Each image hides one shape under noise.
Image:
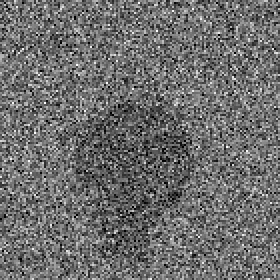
light bulb
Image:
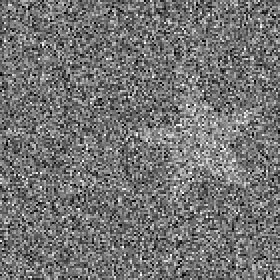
star
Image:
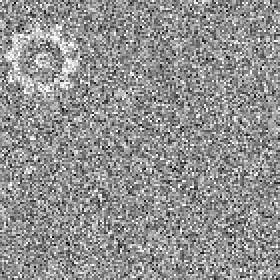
gear
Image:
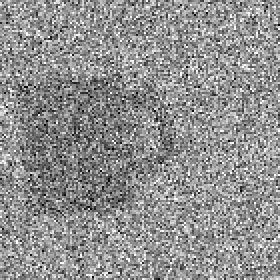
cup
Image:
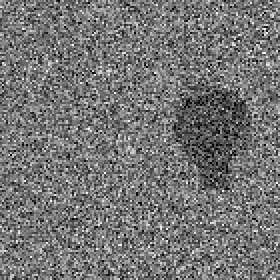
light bulb
